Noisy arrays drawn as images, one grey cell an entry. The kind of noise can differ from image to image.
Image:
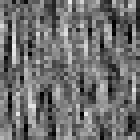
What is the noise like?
streaked along the columns
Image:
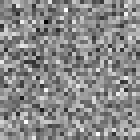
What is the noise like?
independent entries
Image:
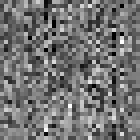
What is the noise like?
columns of uneven size
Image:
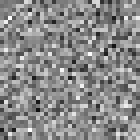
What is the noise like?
independent entries
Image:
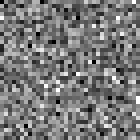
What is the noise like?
independent entries
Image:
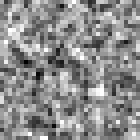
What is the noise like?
blotchy
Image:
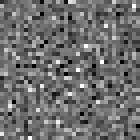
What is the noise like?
heavy tails
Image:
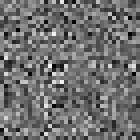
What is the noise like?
low rank plus noise
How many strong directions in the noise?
three or four
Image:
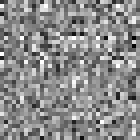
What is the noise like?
low rank plus noise
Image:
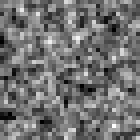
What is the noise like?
blotchy
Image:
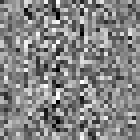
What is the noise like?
columns of uneven size
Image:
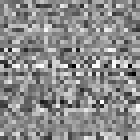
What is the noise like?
rows of uneven size
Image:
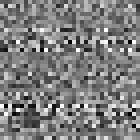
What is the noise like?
rows of uneven size
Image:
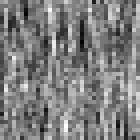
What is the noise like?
streaked along the columns
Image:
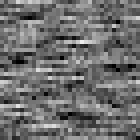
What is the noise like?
streaked along the rows
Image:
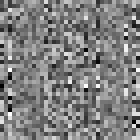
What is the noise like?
columns of uneven size
